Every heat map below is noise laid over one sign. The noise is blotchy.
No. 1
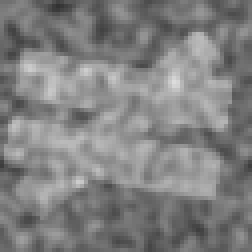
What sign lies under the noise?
not-equal sign
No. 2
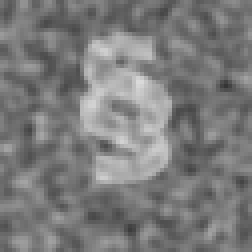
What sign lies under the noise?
section sign
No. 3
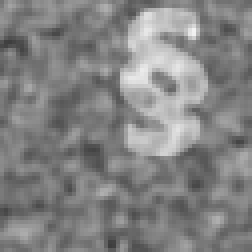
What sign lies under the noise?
section sign
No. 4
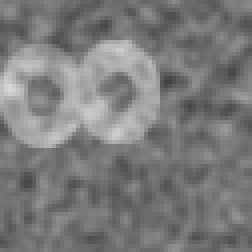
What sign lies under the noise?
infinity sign
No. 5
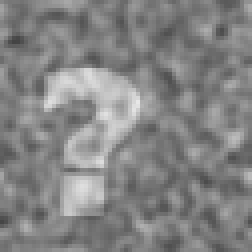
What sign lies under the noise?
question mark
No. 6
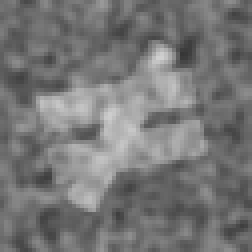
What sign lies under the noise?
not-equal sign
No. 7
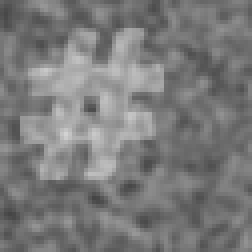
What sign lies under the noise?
hash sign
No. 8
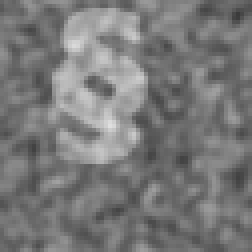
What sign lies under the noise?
section sign
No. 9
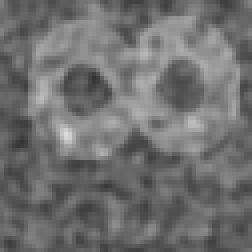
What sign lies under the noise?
infinity sign
